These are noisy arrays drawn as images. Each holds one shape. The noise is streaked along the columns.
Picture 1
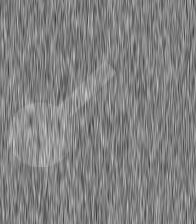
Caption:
light lollipop
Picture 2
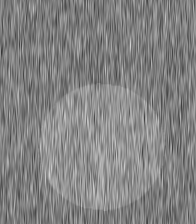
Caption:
light disc
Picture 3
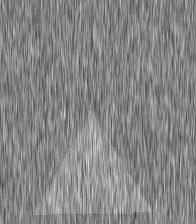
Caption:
light triangle
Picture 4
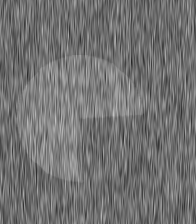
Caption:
light disc with a wedge cut out
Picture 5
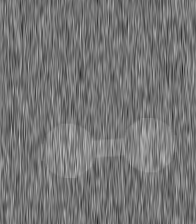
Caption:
light dumbbell
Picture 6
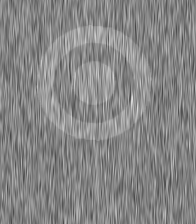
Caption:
light bullseye
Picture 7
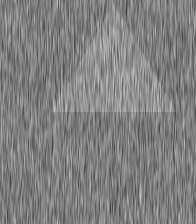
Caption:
light triangle
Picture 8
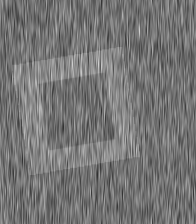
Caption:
light square frame
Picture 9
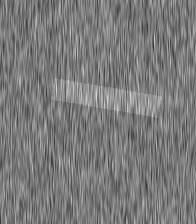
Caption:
light bar
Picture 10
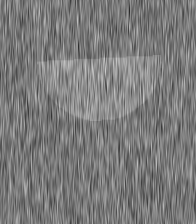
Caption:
light half disc
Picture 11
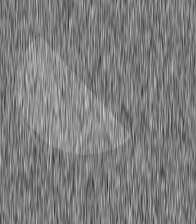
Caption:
light half disc
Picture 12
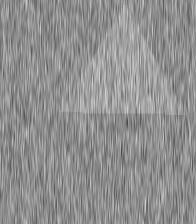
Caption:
light triangle
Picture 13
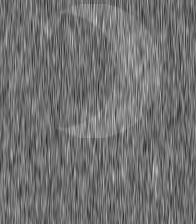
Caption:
light crescent
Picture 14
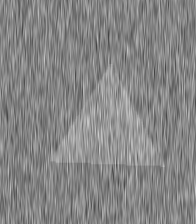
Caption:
light triangle
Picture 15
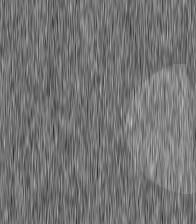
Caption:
light half disc
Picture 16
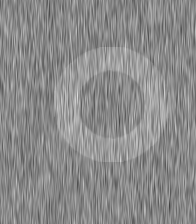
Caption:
light ring
